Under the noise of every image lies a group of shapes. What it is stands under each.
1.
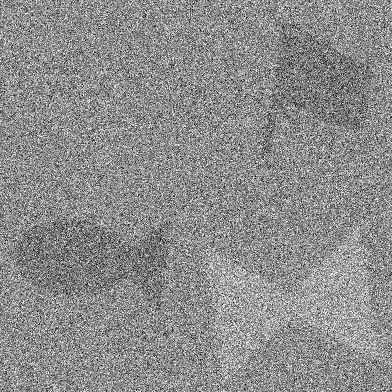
top right: dark flag; bottom left: dark fish; bottom right: light bow tie
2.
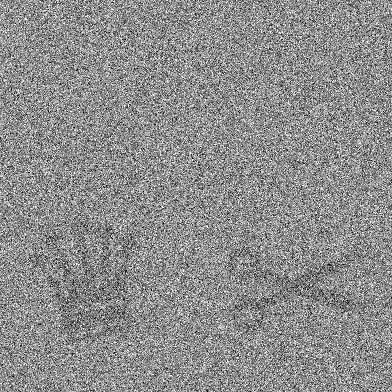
bottom left: dark chess queen; bottom right: dark pair of scissors
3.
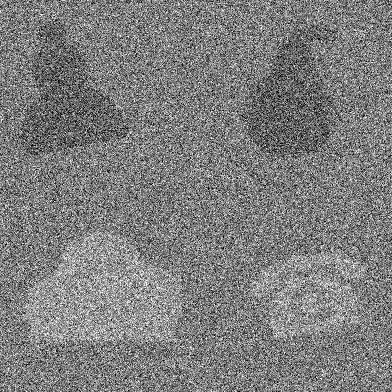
top left: dark chess pawn; top right: dark pear; bottom left: light cloud; bottom right: light telephone
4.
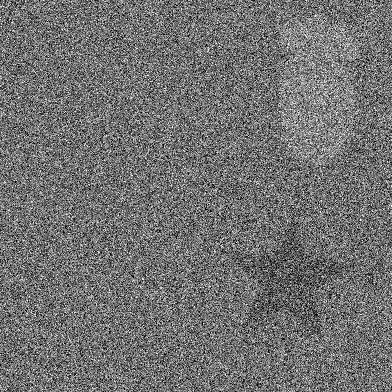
top right: light footprint; bottom right: dark star
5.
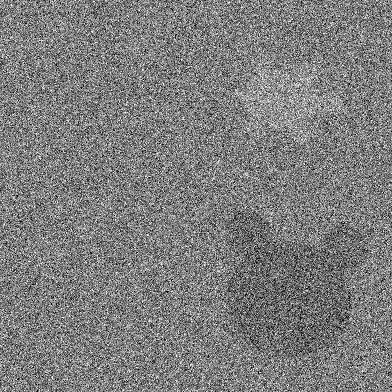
top right: light turtle; bottom right: dark bear's head
